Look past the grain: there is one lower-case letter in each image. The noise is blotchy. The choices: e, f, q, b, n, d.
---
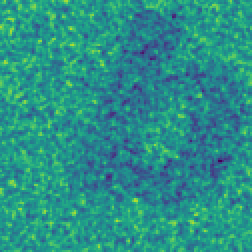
b
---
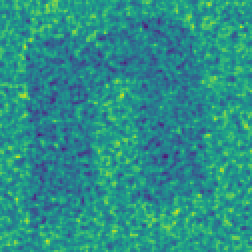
n
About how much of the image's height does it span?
nearly all
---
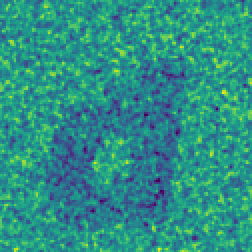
d
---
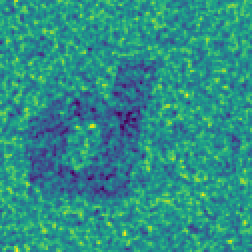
d
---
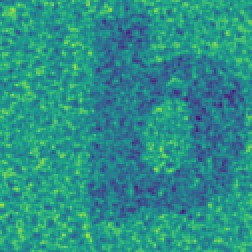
b
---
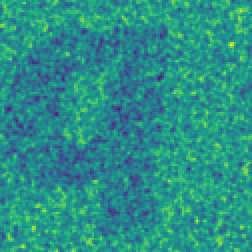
q
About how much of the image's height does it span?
nearly all
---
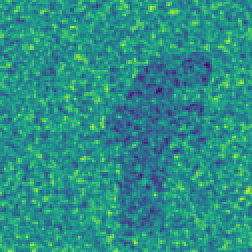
f
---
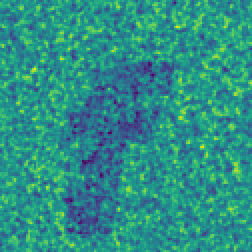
f
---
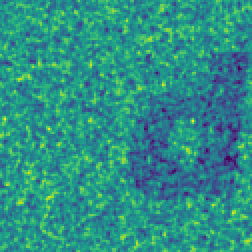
d
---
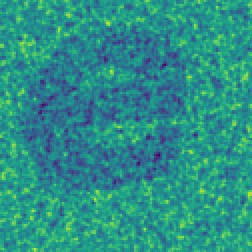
e
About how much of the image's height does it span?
two thirds
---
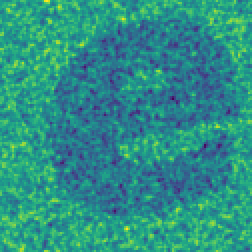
e
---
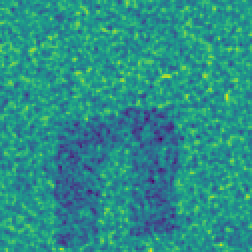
n
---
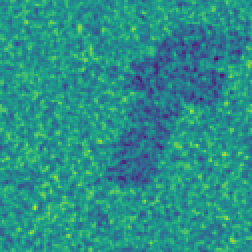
f
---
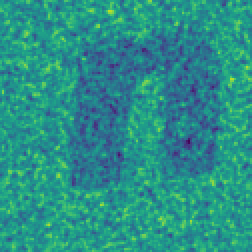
n
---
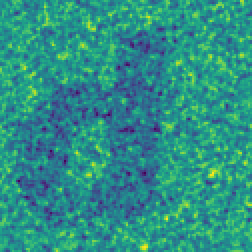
d
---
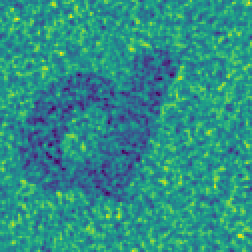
d
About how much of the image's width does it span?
two thirds
